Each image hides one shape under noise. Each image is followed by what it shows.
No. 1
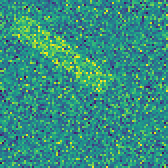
light bar
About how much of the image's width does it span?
two thirds
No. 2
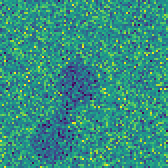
dark dumbbell
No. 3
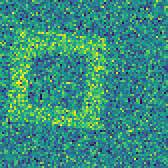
light square frame
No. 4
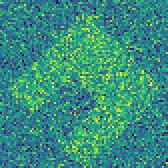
light square with a notch
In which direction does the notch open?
down and left
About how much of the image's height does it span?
nearly all
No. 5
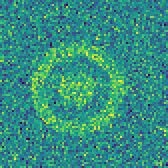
light bullseye
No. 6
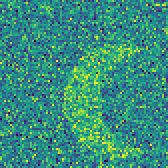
light crescent
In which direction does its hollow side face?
right
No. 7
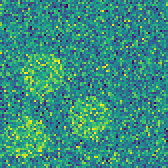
light three dots
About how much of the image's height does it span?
two thirds
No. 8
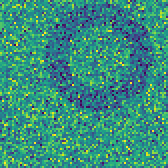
dark ring
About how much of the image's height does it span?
two thirds
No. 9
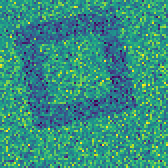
dark square frame
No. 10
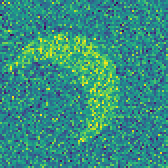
light crescent
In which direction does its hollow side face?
down and left
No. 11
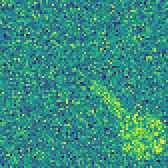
light lollipop
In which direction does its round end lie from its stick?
down and right
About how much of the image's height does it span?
half
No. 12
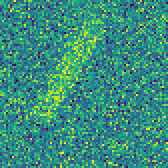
light bar
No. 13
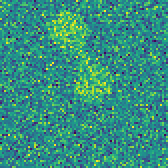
light dumbbell
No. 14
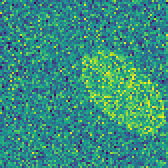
light ellipse
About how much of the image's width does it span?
half
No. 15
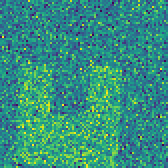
light square with a notch
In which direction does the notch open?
up
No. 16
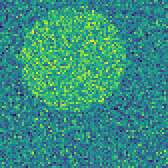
light disc
